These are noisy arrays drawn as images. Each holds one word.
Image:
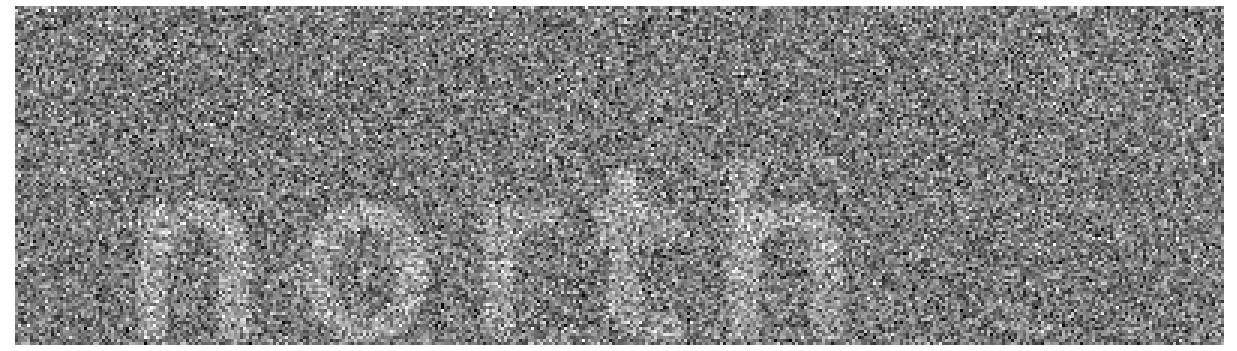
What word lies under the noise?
north
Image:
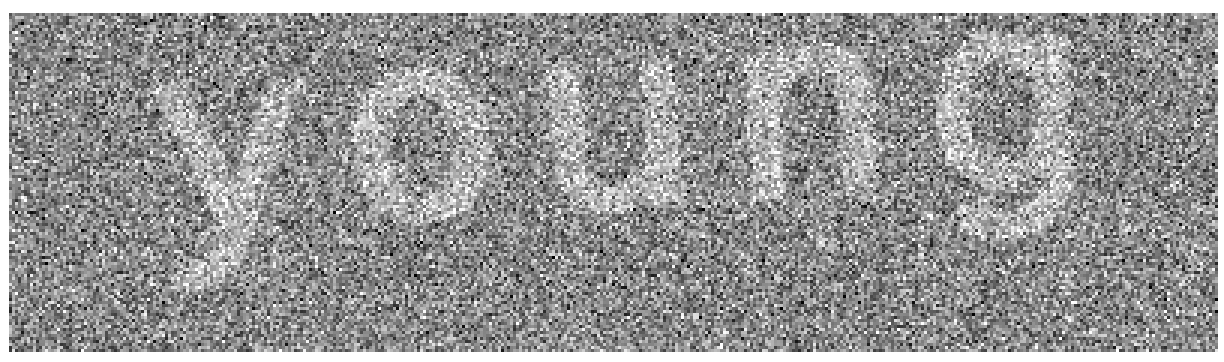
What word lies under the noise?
young
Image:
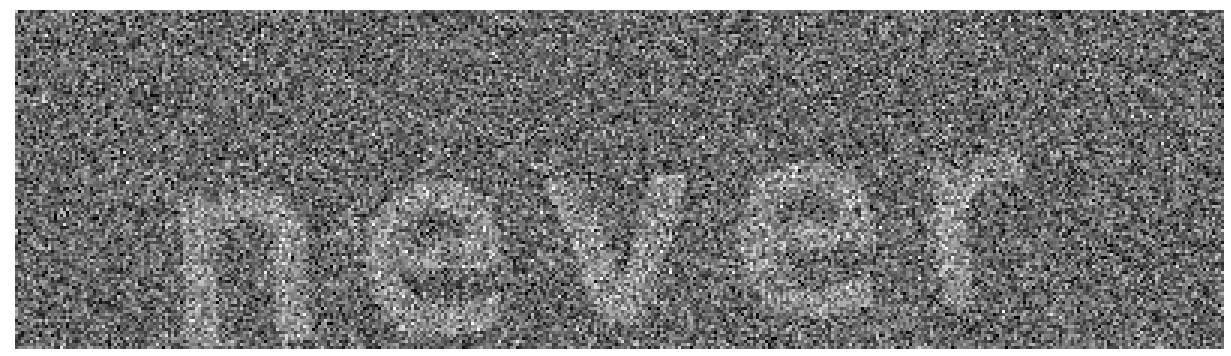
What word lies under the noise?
never
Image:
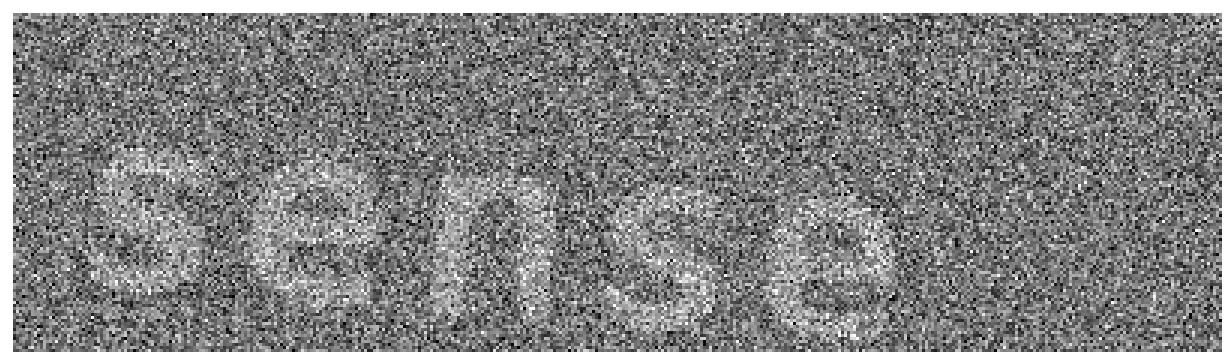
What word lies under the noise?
sense
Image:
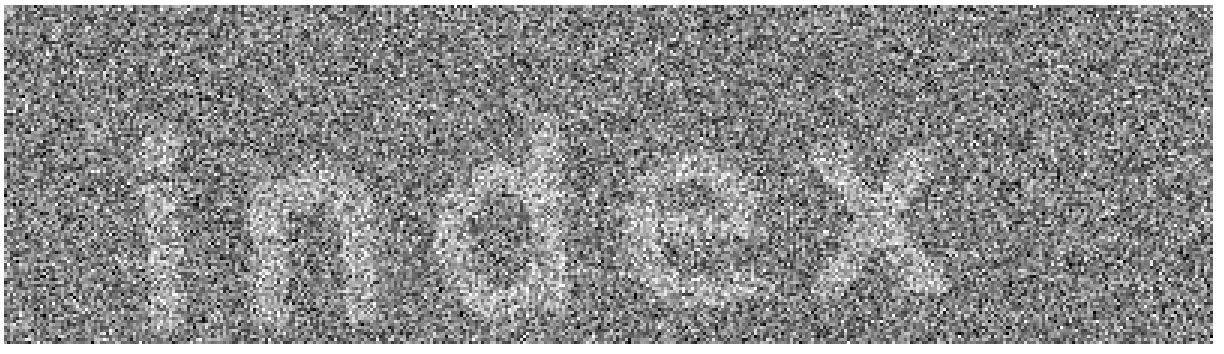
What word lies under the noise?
index
